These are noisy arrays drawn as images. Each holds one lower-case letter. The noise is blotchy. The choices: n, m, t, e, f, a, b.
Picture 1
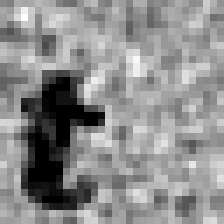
t
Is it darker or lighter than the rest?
darker
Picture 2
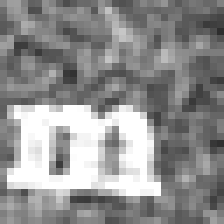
m
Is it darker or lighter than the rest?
lighter
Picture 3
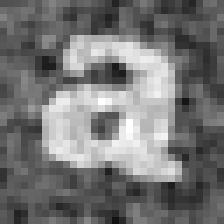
a
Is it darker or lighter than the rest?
lighter
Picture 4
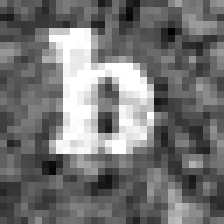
b
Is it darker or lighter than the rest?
lighter
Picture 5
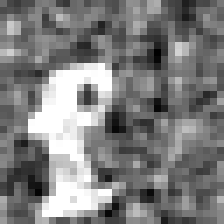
f
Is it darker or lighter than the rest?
lighter
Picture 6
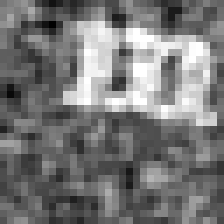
m
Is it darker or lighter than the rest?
lighter
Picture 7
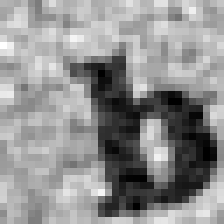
b
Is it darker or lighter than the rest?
darker
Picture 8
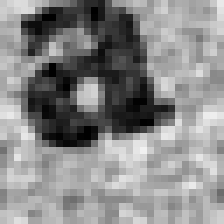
a
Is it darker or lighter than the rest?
darker
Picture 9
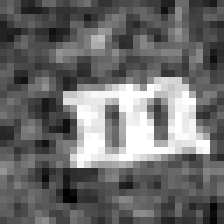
m
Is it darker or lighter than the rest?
lighter
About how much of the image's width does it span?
two thirds
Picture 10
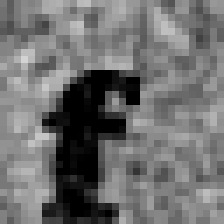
f
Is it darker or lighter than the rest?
darker
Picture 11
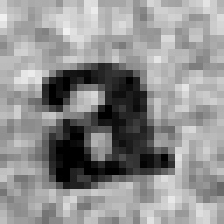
a
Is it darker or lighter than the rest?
darker
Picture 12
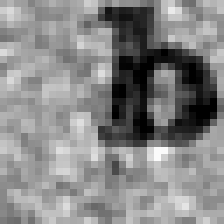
b
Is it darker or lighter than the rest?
darker
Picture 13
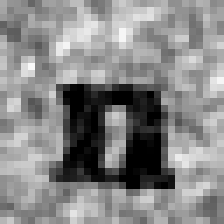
n
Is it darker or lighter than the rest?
darker
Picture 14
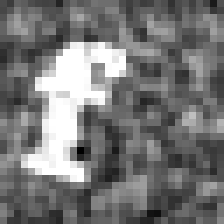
f
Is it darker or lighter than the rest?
lighter
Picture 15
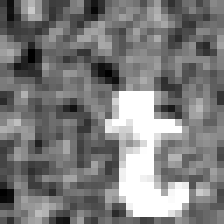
t
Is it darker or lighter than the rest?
lighter
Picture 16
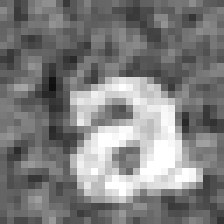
a
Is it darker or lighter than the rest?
lighter
